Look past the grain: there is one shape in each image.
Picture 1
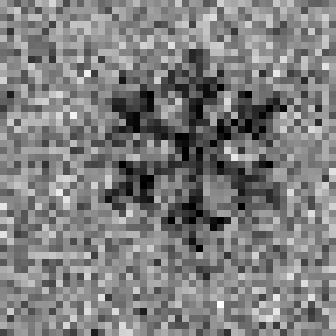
snowflake
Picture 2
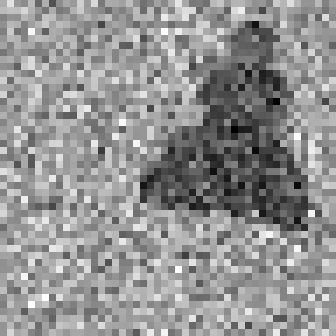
chess pawn
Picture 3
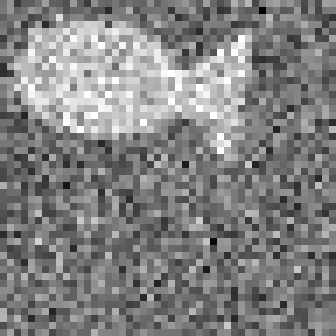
fish
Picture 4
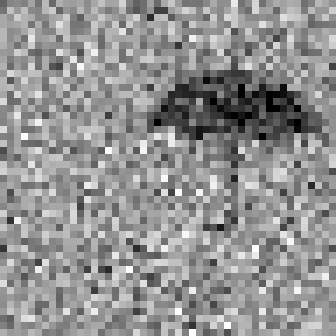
umbrella
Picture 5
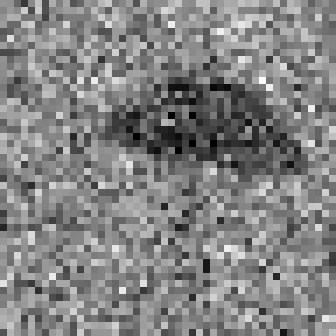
umbrella
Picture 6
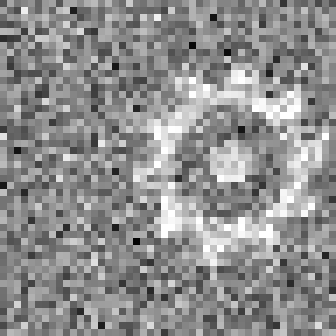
gear
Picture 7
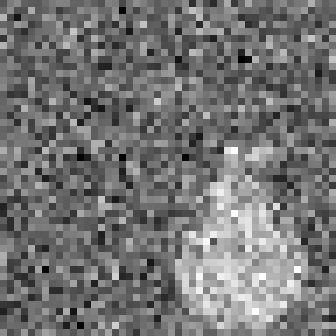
pear
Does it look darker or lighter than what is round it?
lighter
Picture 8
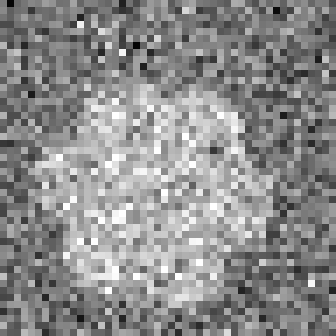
flower
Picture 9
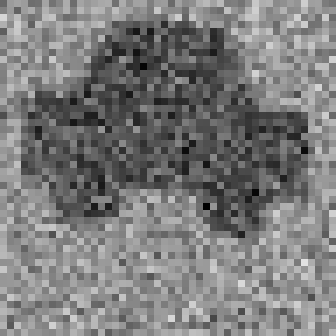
car
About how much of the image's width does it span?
nearly all
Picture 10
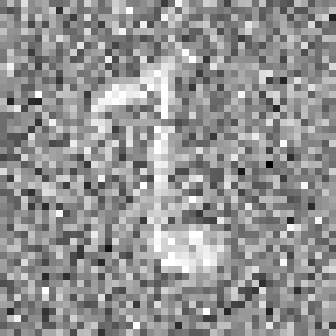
musical note
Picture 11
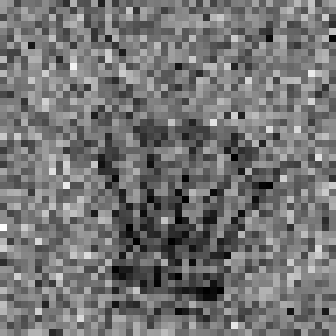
chess queen
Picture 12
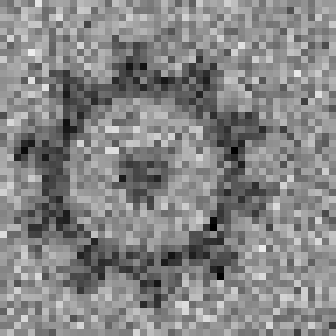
gear
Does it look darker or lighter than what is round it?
darker
